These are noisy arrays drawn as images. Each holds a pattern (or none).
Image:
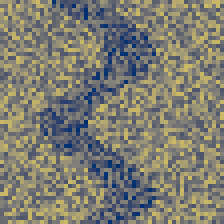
a wavy band
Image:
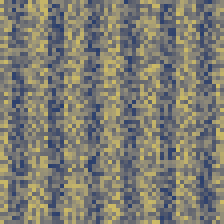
vertical stripes
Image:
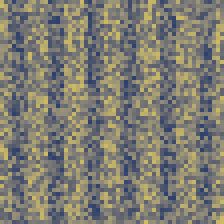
vertical stripes
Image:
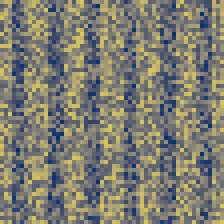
vertical stripes
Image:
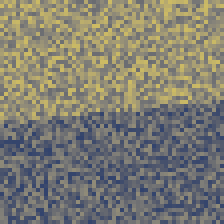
a sharp edge
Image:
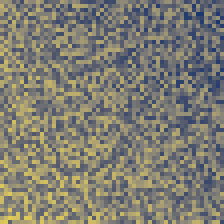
a smooth slope
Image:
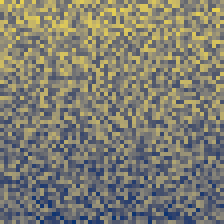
a smooth slope
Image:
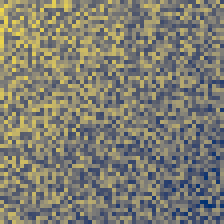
a smooth slope
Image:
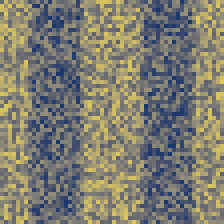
vertical stripes
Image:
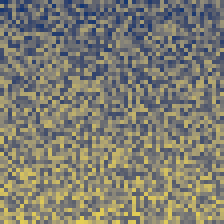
a smooth slope
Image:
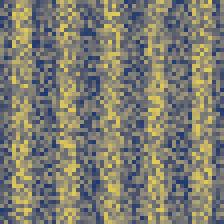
vertical stripes
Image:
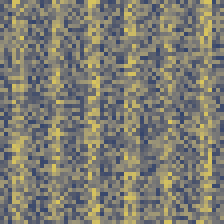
vertical stripes
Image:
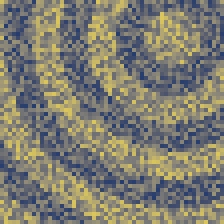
rings round one point
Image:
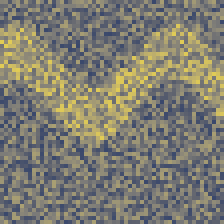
a wavy band
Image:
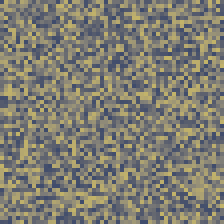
only noise
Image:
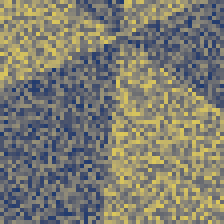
spokes from one point
